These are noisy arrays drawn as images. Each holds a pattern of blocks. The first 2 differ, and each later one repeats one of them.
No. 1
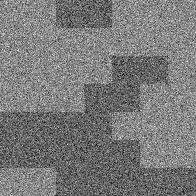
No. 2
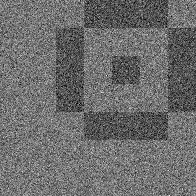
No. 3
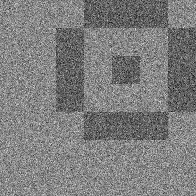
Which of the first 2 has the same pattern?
2
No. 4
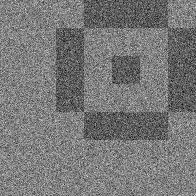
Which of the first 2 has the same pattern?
2
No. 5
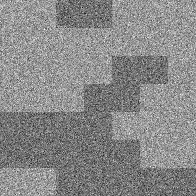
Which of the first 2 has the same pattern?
1
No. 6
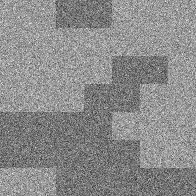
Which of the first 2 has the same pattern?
1
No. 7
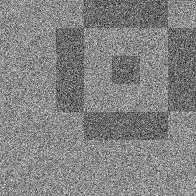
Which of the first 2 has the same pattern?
2
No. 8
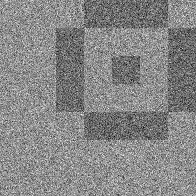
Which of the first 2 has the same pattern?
2
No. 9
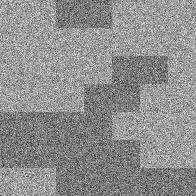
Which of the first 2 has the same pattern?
1
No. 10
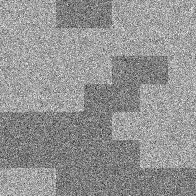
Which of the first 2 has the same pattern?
1
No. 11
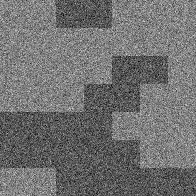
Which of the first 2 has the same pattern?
1
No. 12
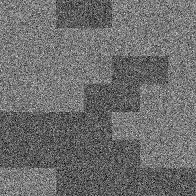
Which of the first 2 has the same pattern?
1
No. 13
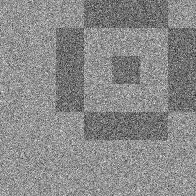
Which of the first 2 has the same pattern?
2
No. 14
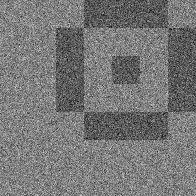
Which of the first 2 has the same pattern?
2
